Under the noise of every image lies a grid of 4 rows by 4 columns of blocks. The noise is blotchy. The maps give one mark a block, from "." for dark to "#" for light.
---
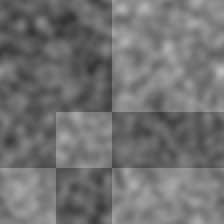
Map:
..##
..##
.#..
#.##
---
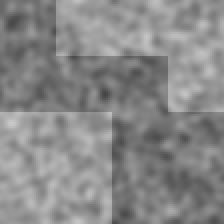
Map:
.###
...#
##..
##..
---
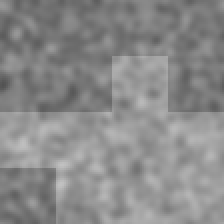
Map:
....
..#.
####
.###
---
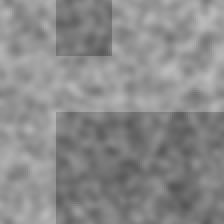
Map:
#.##
####
#...
#...
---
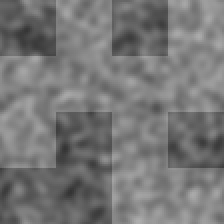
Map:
.#.#
####
#.#.
..##
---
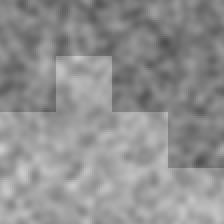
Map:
....
.#..
###.
####
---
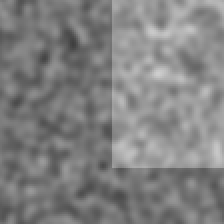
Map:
..##
..##
..##
....
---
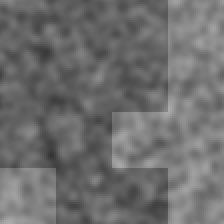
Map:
...#
...#
..##
#..#
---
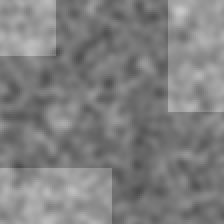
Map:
#..#
...#
....
##..
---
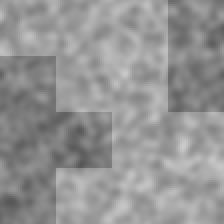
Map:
###.
.##.
..##
.###
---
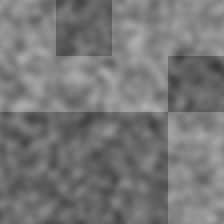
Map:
#.##
###.
...#
...#
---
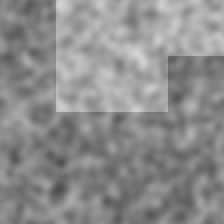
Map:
.###
.##.
....
....
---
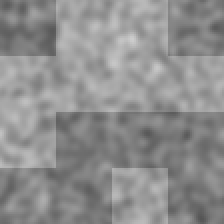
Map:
.##.
####
#...
..#.
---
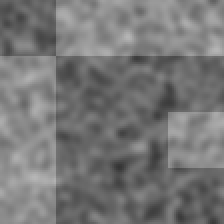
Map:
.###
#...
#..#
#...
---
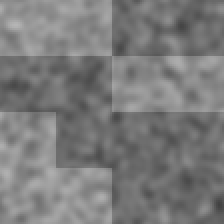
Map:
##..
..##
#...
##..
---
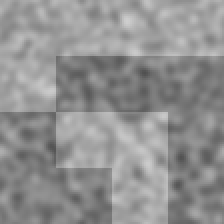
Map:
####
#...
.##.
..#.
